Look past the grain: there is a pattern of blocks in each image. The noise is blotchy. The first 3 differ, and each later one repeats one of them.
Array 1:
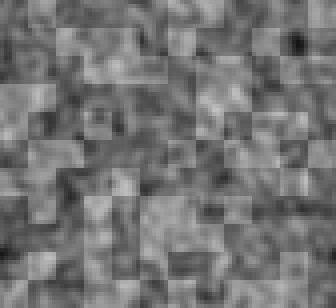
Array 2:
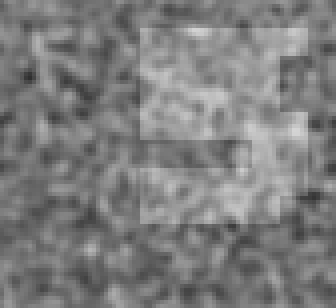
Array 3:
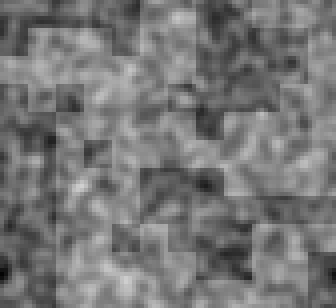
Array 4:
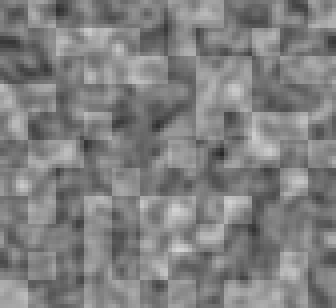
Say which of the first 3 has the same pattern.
1
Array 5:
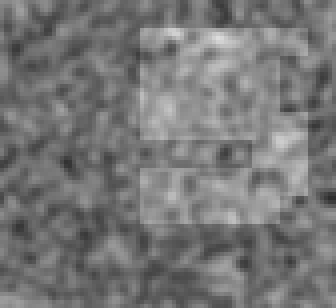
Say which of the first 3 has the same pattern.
2
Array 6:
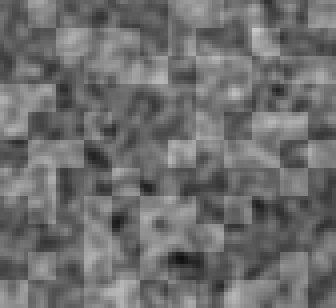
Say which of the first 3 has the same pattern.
1
